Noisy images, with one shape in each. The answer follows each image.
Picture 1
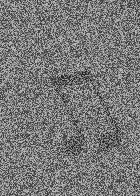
pair of musical notes
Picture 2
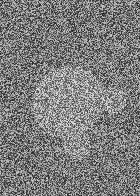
bear's head
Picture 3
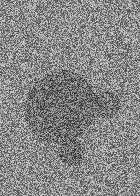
bear's head
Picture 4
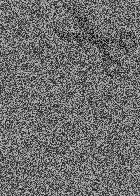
pair of scissors
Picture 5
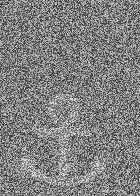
anchor
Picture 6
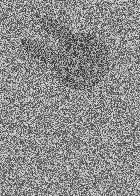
rabbit's head
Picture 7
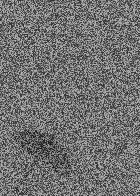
umbrella
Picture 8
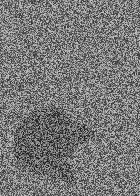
cat's head
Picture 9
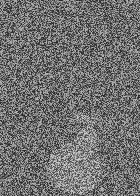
pear
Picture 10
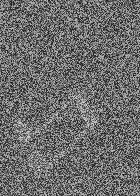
pair of musical notes
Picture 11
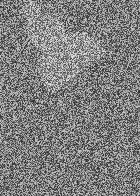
chess pawn
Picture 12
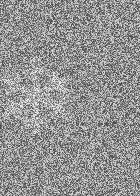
snowflake
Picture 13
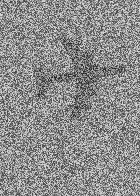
airplane
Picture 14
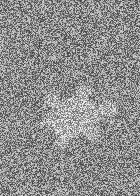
turtle
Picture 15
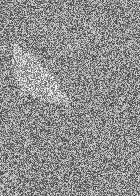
umbrella
